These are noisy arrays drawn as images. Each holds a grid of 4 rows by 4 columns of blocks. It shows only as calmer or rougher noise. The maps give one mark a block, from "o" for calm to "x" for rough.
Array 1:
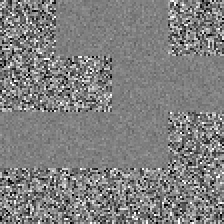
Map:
x o o x
x x o o
o o o x
x x x x
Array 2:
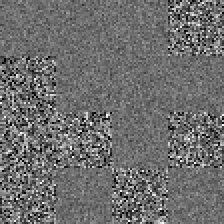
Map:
o o o x
x o o o
x x o x
x o x o
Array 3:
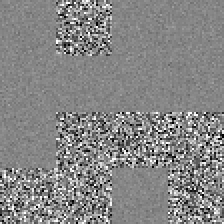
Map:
o x o o
o o o o
o x x x
x x o x
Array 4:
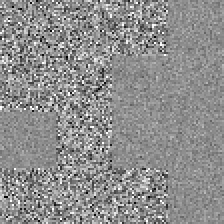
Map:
x x x o
x x o o
o x o o
x x x o
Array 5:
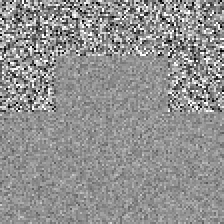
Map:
x x x x
x o o x
o o o o
o o o o
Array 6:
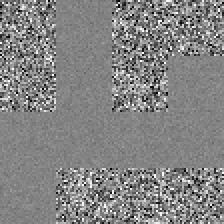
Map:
x o x x
x o x o
o o o o
o x x x
